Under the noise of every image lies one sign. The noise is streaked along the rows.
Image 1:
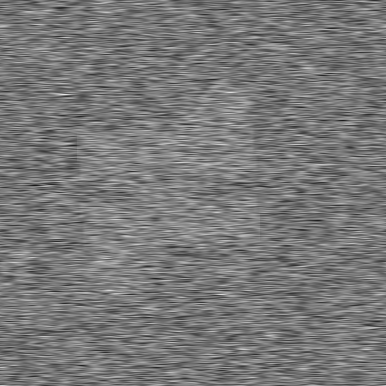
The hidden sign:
not-equal sign
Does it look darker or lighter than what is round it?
lighter
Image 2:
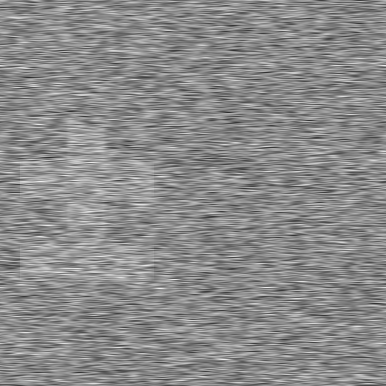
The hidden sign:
plus-minus sign
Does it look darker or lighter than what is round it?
lighter
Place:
middle left
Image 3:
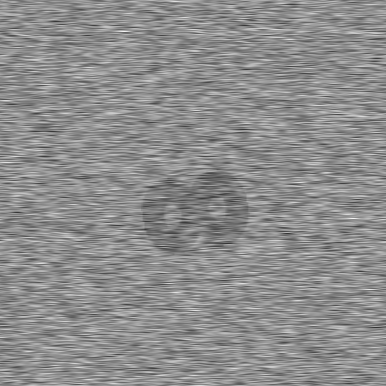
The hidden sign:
infinity sign
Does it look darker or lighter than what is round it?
darker
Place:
centre
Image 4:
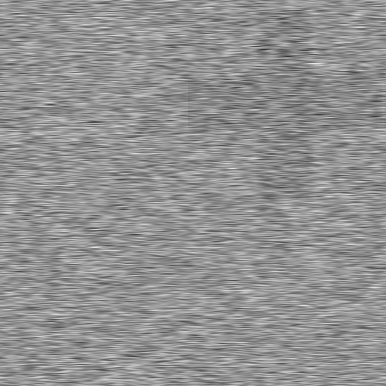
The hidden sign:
plus sign
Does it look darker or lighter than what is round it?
darker
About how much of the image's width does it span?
half
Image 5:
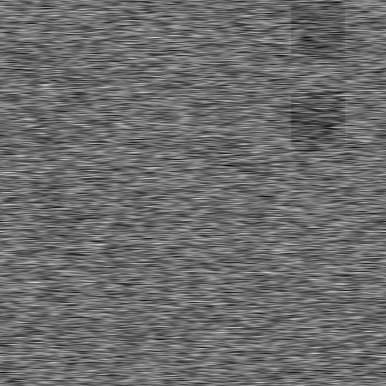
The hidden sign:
colon
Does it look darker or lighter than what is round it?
darker
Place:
top right
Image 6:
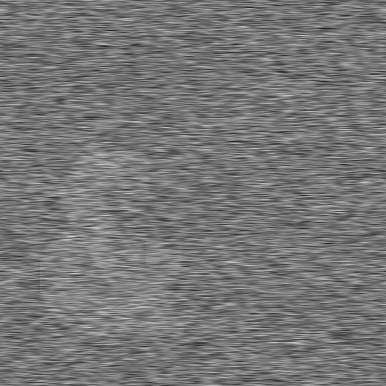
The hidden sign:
ampersand
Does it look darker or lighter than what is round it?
lighter
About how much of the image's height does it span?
half
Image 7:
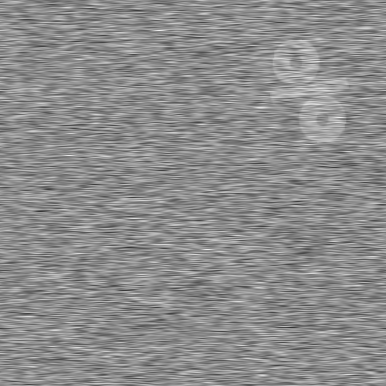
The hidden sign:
percent sign
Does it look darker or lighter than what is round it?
lighter
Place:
top right
